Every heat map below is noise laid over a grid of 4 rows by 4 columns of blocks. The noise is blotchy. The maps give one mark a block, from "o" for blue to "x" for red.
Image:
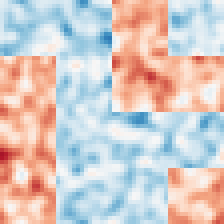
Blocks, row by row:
o o x o
x o x x
x o o o
x o o x
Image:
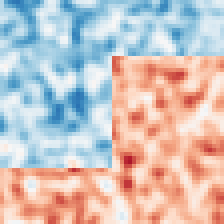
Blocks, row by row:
o o o o
o o x x
o o x x
x x x x
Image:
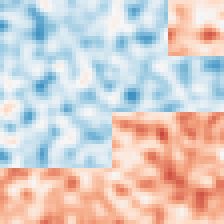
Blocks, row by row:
o o o x
o o o o
o o x x
x x x x
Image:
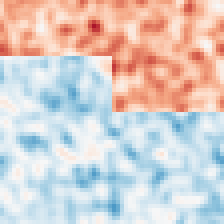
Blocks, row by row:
x x x x
o o x x
o o o o
o o o o
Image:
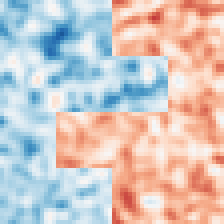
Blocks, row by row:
o o x x
o o o x
o x x x
o o x x
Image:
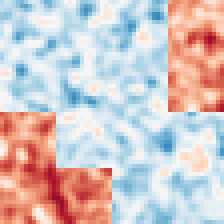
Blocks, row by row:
o o o x
o o o x
x o o o
x x o o
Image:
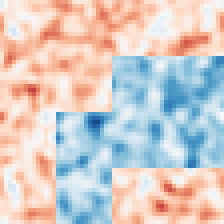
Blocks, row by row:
x x x x
x x o o
x o o o
x o x x
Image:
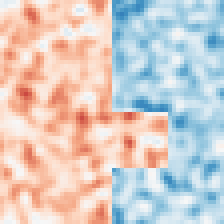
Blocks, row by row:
x x o o
x x o o
x x x o
x x o o
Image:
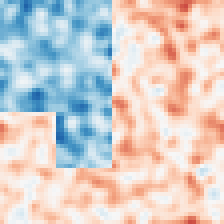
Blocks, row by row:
o o x x
o o x x
x o x x
x x x x
